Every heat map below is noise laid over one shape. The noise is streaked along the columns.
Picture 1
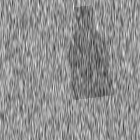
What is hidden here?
dark bottle
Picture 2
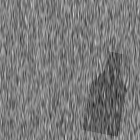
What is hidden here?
dark bottle
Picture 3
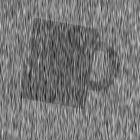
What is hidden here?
dark cup
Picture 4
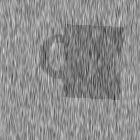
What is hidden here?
dark cup
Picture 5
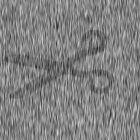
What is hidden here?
dark pair of scissors
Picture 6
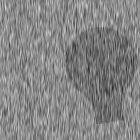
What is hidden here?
dark light bulb
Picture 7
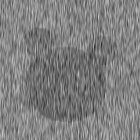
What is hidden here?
dark bear's head
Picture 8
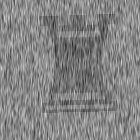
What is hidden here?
dark chess rook
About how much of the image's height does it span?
two thirds
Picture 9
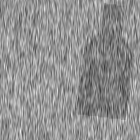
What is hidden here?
dark bottle
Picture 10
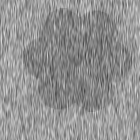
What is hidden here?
dark flower
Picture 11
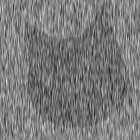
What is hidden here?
dark cat's head
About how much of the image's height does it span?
nearly all
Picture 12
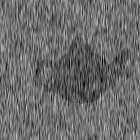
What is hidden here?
dark teapot
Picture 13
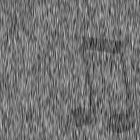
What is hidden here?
dark pair of musical notes
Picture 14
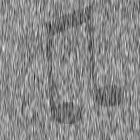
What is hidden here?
dark pair of musical notes
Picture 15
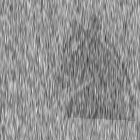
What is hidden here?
dark chess knight
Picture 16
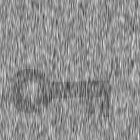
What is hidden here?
dark key
